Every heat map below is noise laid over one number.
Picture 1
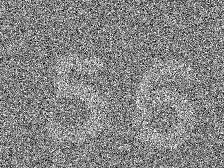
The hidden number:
56
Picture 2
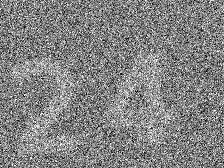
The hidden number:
24
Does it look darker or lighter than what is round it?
lighter
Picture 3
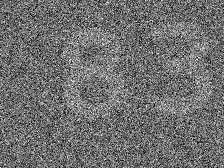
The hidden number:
83
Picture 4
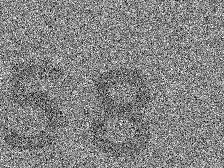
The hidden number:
58
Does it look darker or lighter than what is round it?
darker
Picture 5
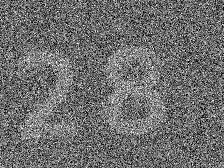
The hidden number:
28
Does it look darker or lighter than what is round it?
lighter
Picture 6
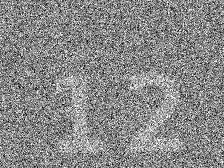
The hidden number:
12
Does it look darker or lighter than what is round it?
lighter
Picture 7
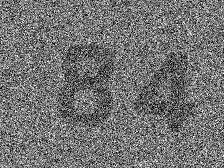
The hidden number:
84
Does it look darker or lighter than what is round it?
darker
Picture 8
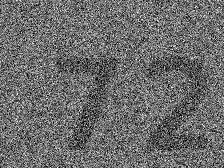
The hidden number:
72
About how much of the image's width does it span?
two thirds
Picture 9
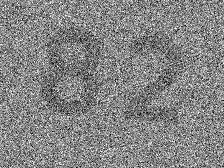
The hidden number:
82
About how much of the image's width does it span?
two thirds
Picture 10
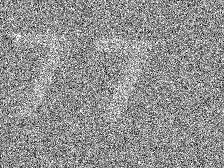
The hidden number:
77
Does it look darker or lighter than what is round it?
lighter
